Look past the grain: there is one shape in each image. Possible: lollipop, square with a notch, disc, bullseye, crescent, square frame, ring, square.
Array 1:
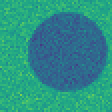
disc
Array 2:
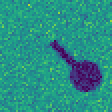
lollipop
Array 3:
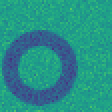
ring
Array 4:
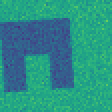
square with a notch
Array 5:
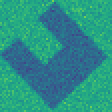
square with a notch
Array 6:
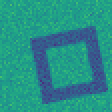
square frame
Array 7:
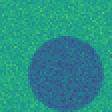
disc
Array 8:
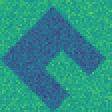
square with a notch
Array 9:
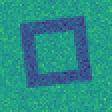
square frame
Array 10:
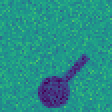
lollipop
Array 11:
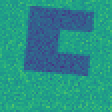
square with a notch
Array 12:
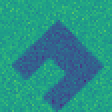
square with a notch
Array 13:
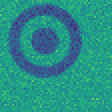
bullseye
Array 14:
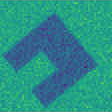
square with a notch
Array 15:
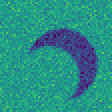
crescent
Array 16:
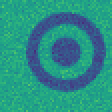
bullseye
